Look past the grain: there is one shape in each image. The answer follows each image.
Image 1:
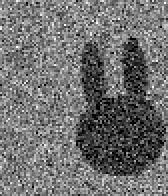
rabbit's head
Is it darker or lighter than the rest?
darker
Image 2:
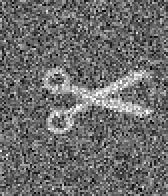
pair of scissors
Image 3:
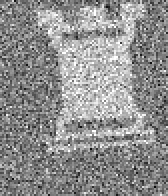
chess rook
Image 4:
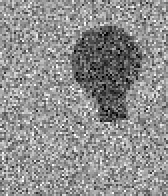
light bulb
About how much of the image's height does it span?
half
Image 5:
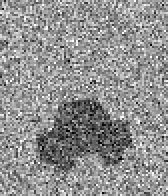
car
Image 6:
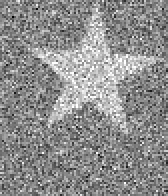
star
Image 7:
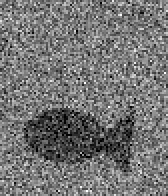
fish
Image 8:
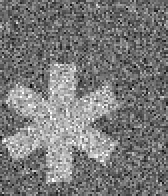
asterisk
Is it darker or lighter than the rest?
lighter
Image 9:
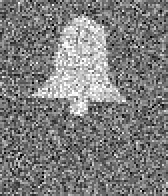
bell
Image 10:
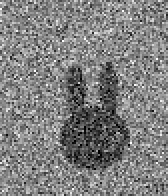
rabbit's head
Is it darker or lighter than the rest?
darker
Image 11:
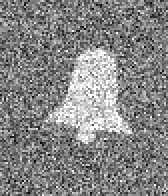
bell
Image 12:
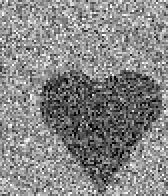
heart
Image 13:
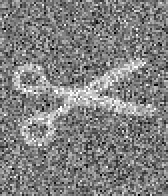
pair of scissors
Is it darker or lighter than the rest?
lighter
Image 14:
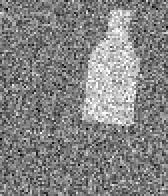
bottle
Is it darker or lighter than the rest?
lighter
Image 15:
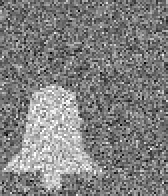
bell
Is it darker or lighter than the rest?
lighter
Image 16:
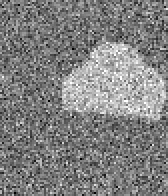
cloud
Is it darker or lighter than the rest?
lighter
